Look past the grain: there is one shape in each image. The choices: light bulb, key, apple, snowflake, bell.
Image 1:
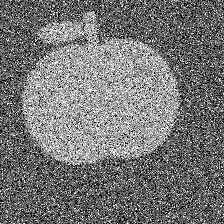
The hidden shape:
apple
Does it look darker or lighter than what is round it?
lighter
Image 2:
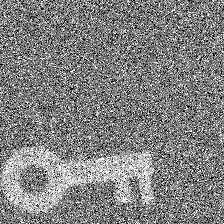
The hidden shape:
key
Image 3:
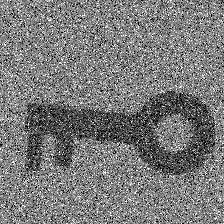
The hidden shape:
key
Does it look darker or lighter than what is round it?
darker
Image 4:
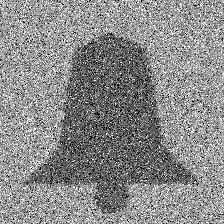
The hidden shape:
bell
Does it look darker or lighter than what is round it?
darker
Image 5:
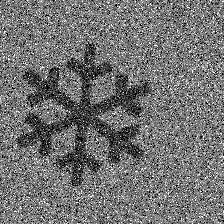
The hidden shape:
snowflake
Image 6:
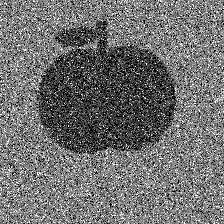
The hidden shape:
apple
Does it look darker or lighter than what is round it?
darker
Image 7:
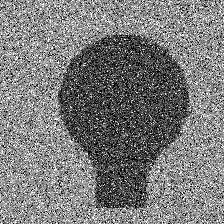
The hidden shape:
light bulb
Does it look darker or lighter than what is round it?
darker
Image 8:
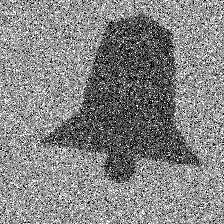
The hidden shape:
bell
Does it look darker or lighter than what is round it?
darker
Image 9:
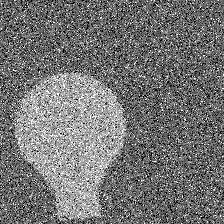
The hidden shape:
light bulb
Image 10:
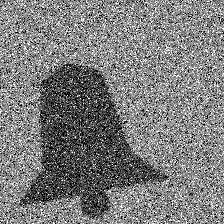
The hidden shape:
bell
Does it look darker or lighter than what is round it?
darker
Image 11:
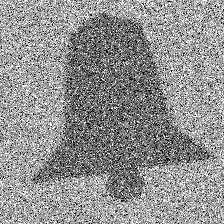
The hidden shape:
bell
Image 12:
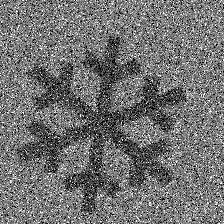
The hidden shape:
snowflake
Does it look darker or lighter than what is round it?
darker
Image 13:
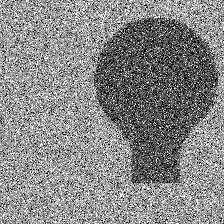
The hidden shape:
light bulb
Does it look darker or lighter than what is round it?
darker
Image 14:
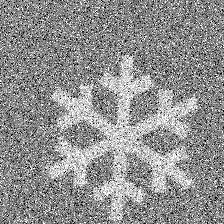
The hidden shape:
snowflake
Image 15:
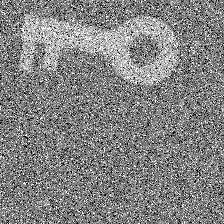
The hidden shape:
key
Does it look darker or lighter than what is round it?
lighter
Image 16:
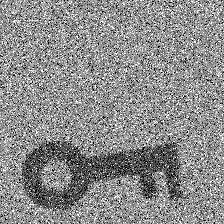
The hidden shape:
key
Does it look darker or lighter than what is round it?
darker
